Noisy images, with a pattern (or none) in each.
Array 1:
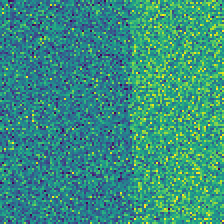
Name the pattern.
a sharp edge
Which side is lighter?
right
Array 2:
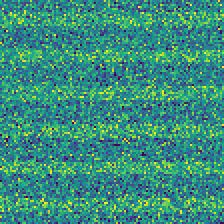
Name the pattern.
horizontal stripes
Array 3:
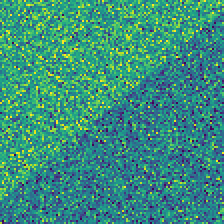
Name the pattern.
a sharp edge
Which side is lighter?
top left
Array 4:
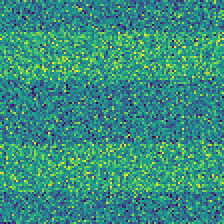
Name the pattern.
horizontal stripes
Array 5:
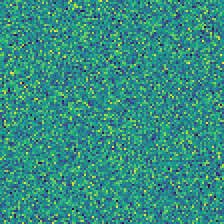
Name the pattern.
only noise
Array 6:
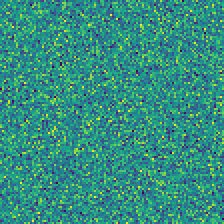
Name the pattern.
only noise
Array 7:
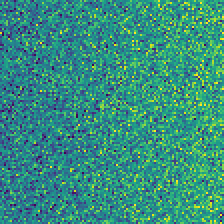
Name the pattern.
a smooth slope
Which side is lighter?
right
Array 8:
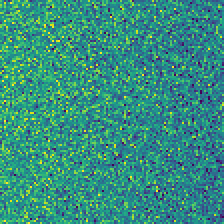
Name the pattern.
a smooth slope
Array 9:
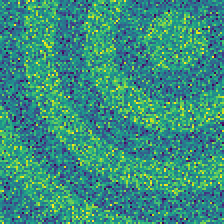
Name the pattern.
rings round one point
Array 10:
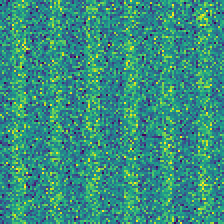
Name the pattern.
vertical stripes
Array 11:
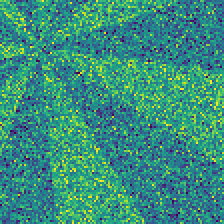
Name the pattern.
spokes from one point
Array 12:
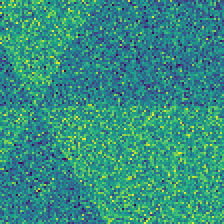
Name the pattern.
spokes from one point
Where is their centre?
middle left
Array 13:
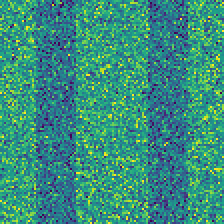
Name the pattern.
vertical stripes
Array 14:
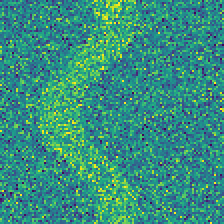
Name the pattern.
a wavy band
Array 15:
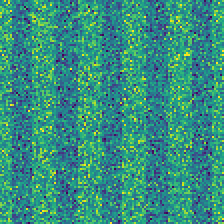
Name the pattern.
vertical stripes
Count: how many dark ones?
5
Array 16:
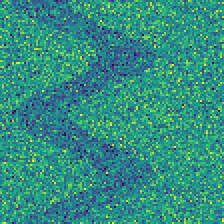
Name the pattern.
a wavy band
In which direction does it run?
top to bottom
